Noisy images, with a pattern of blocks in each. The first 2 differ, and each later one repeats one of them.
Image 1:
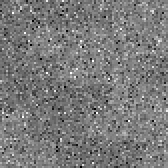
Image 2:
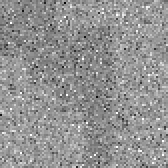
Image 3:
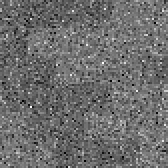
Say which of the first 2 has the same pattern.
1
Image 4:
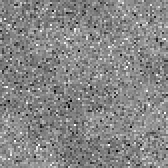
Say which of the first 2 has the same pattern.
1
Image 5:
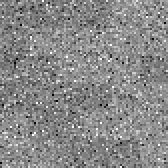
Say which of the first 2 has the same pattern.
1
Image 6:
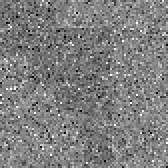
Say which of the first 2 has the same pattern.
2
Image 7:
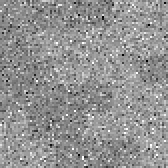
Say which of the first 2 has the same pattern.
1
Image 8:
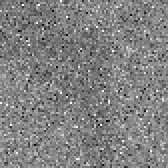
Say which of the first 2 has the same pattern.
2
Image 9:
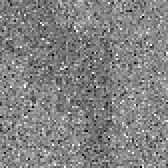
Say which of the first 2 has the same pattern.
2
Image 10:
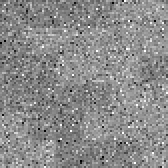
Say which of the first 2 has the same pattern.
1
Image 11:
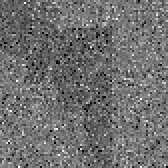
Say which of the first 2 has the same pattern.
2
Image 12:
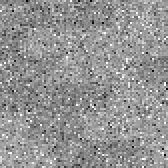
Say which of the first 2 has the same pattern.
1
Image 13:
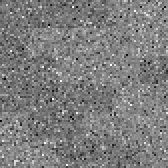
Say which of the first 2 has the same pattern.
1
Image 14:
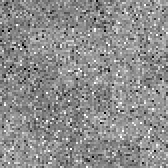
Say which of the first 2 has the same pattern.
1
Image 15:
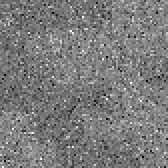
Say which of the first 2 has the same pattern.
1
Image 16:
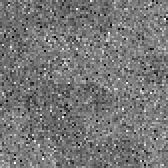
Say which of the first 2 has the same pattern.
1
